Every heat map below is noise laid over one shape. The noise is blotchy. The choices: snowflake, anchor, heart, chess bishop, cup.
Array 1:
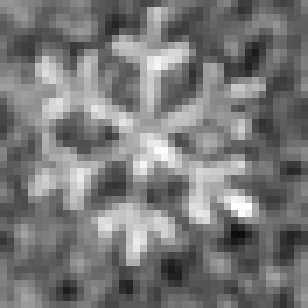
snowflake
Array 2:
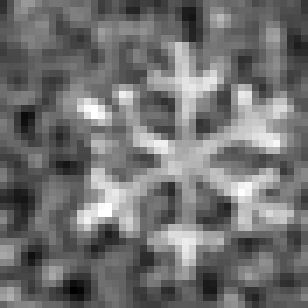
snowflake
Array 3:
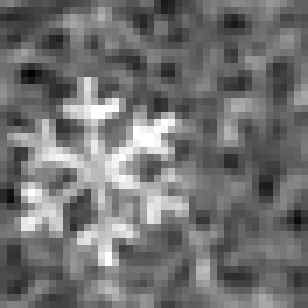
snowflake
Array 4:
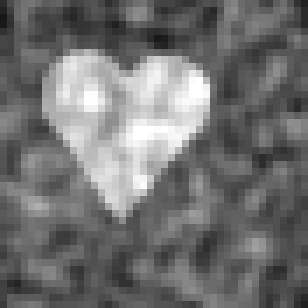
heart
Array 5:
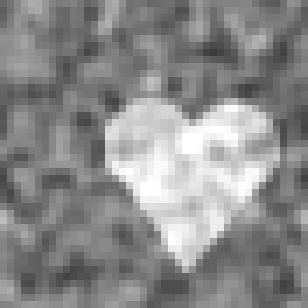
heart
